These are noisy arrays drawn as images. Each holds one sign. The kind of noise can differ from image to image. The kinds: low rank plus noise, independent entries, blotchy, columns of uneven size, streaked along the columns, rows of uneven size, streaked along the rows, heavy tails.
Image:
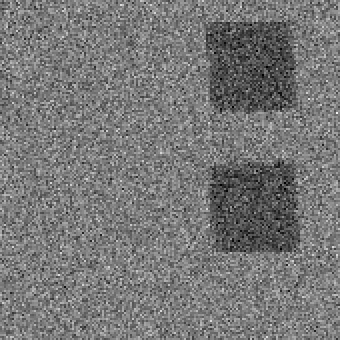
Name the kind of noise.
independent entries
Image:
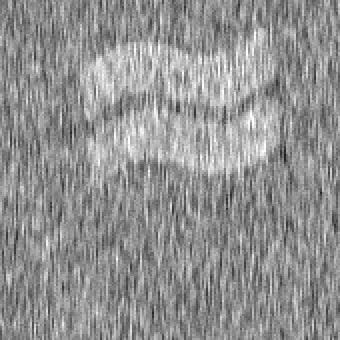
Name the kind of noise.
streaked along the columns
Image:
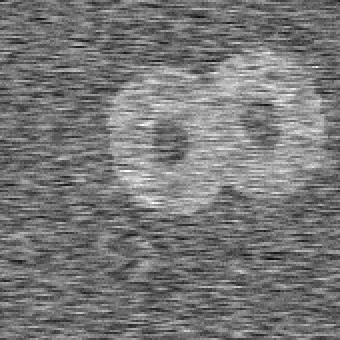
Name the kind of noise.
streaked along the rows
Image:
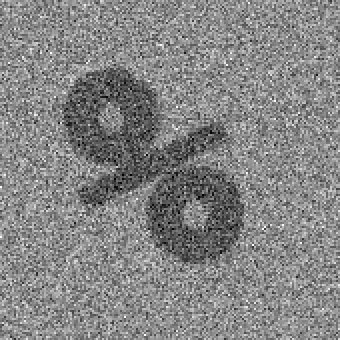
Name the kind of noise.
independent entries
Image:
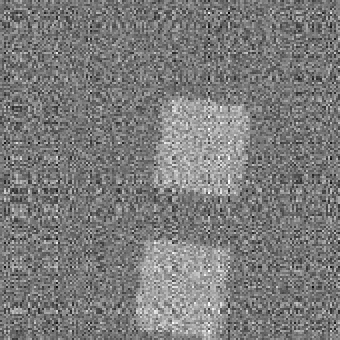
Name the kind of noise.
low rank plus noise
